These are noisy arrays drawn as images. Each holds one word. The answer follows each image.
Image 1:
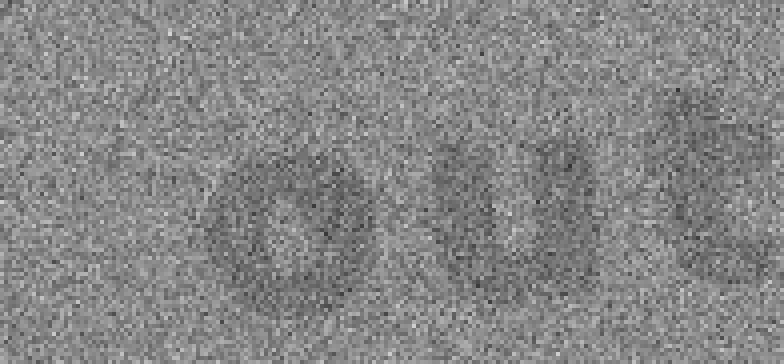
out
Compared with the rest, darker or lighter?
darker
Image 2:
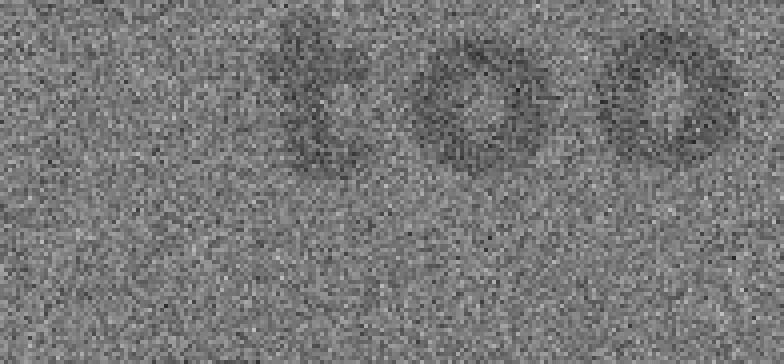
too
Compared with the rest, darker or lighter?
darker
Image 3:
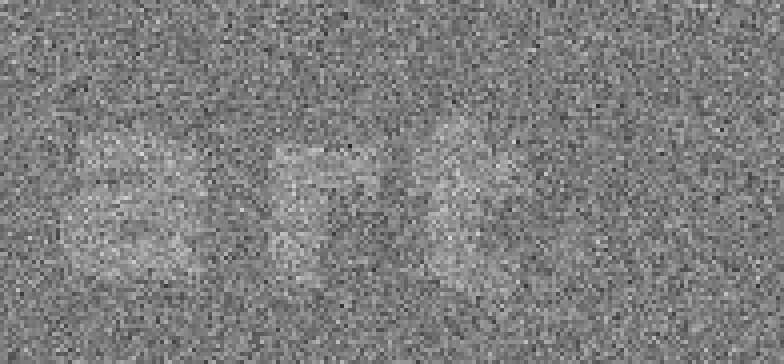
art
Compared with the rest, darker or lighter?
lighter
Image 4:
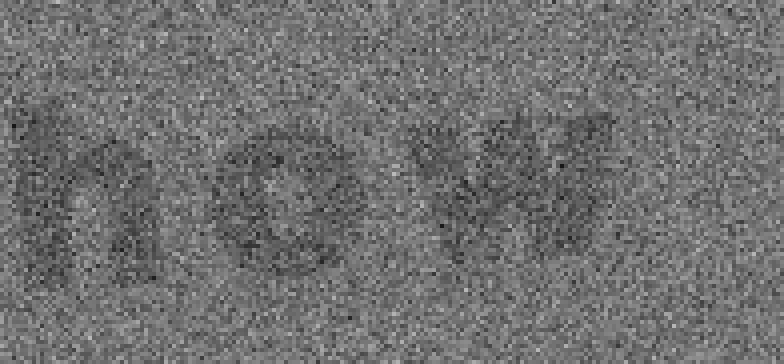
how
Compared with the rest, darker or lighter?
darker
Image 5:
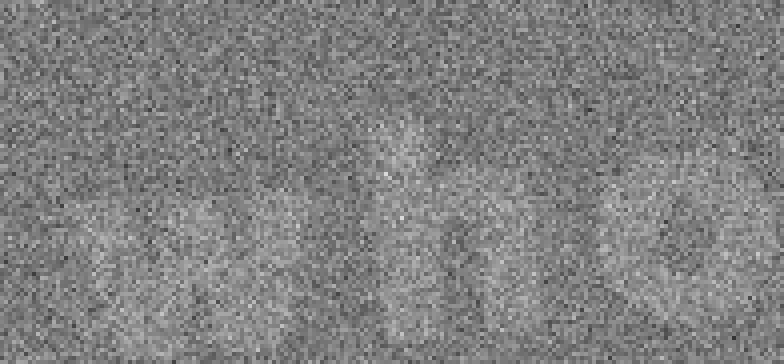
who
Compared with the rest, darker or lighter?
lighter
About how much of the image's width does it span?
nearly all
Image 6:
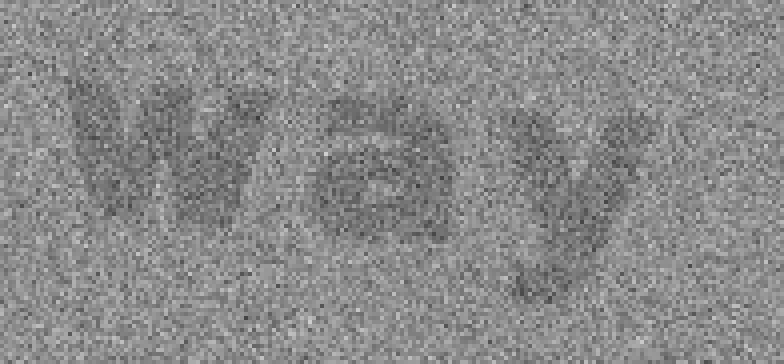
way
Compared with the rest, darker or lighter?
darker
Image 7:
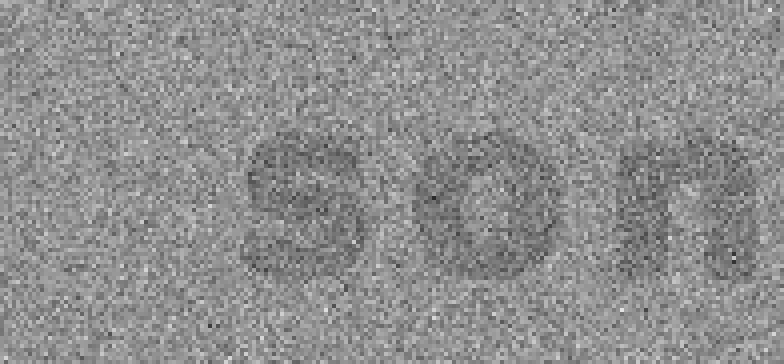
son
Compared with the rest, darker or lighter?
darker
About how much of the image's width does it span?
two thirds
